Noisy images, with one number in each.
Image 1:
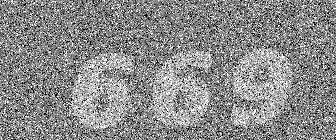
669
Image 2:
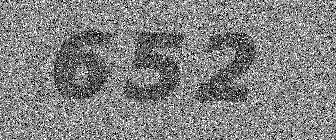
652
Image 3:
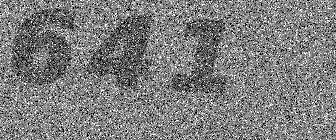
641
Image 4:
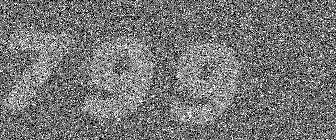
799
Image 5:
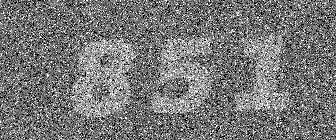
851
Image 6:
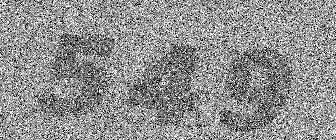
549
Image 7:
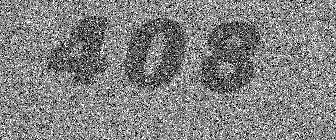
408
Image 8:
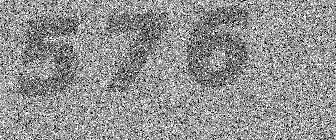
576
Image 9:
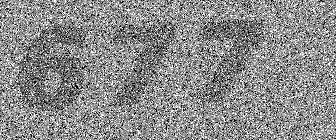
677
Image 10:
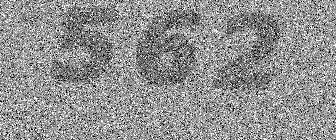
562
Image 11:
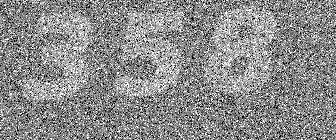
358
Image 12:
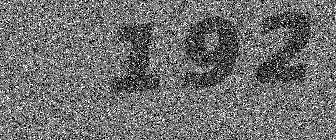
192
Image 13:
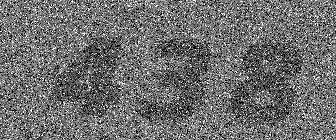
438
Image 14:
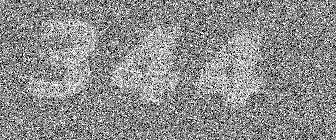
344
